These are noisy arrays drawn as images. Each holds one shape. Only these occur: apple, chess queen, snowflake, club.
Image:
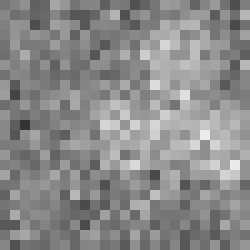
club
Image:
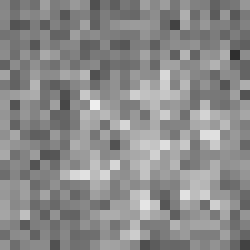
snowflake
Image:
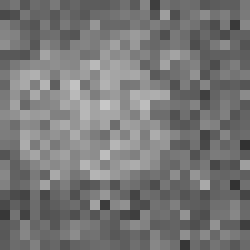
apple
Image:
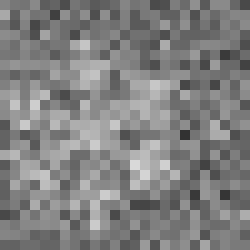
snowflake
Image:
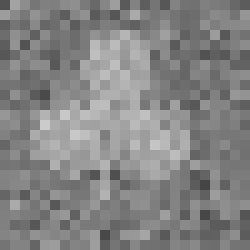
club
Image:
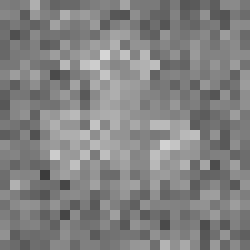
club
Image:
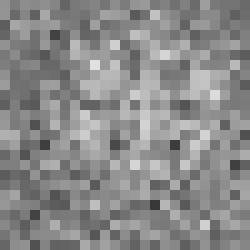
snowflake
